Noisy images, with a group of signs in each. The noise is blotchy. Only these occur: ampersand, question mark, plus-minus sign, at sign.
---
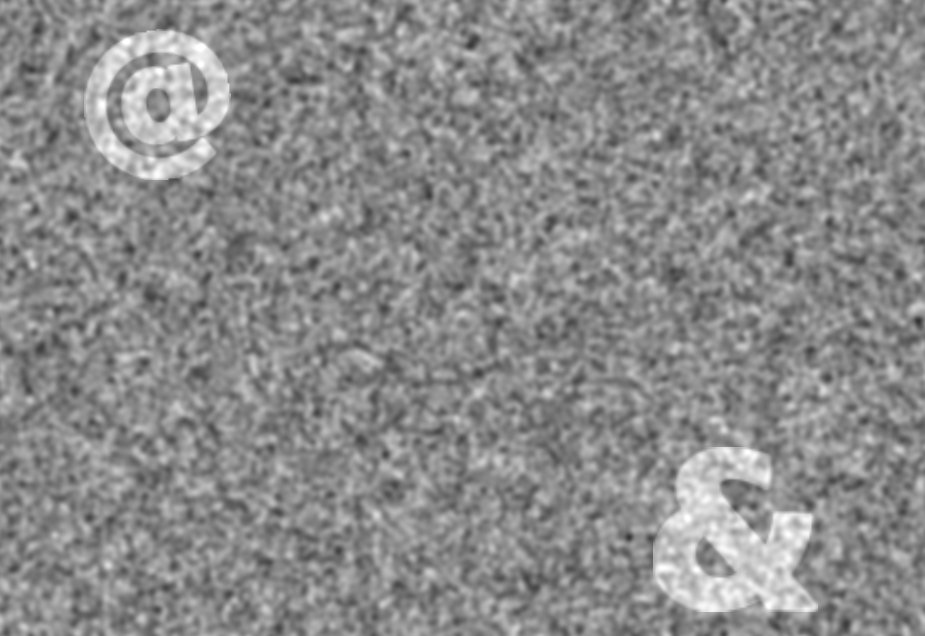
top left: light at sign; bottom right: light ampersand
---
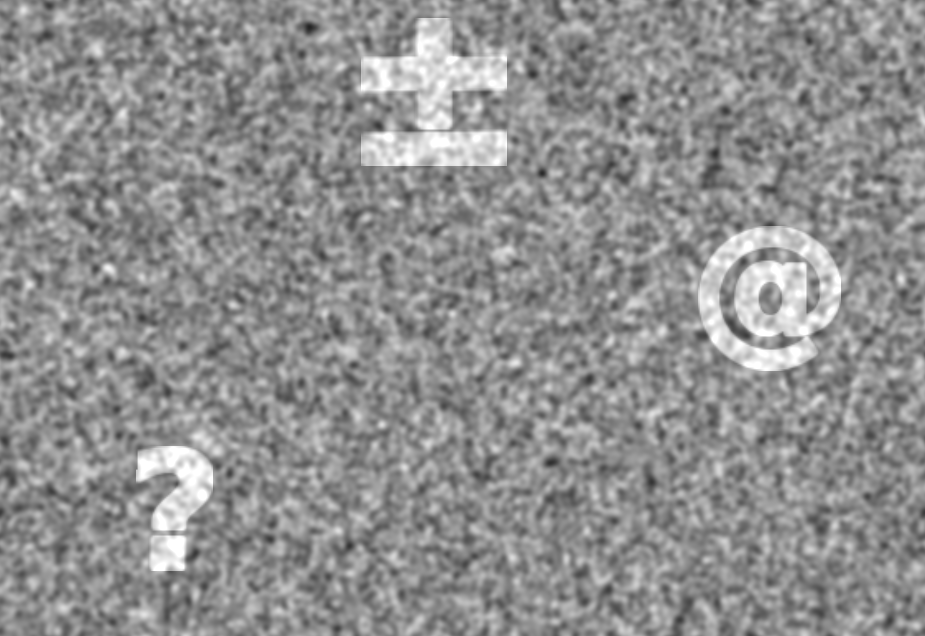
top middle: light plus-minus sign; middle right: light at sign; bottom left: light question mark
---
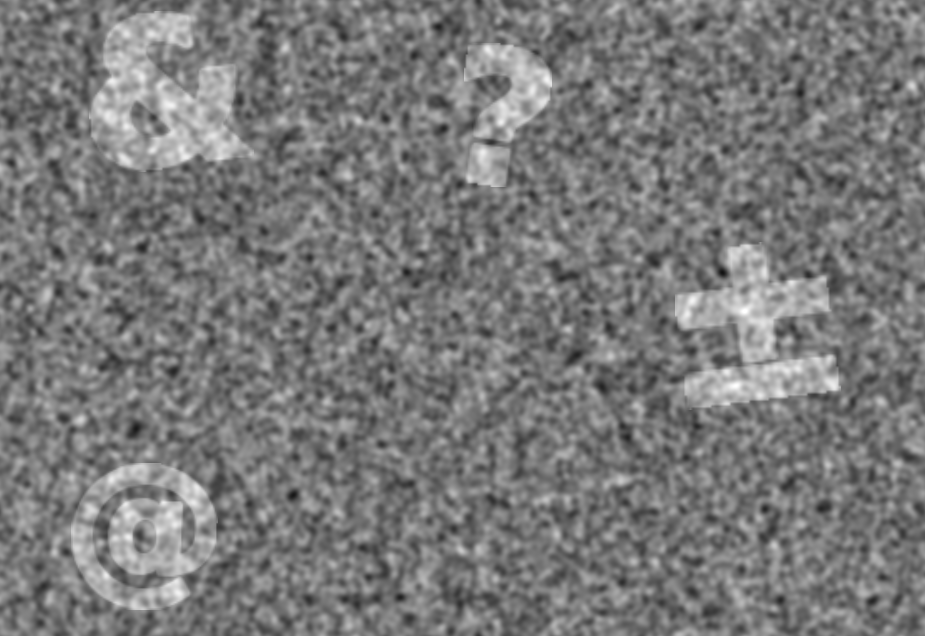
top left: light ampersand; top middle: light question mark; middle right: light plus-minus sign; bottom left: light at sign
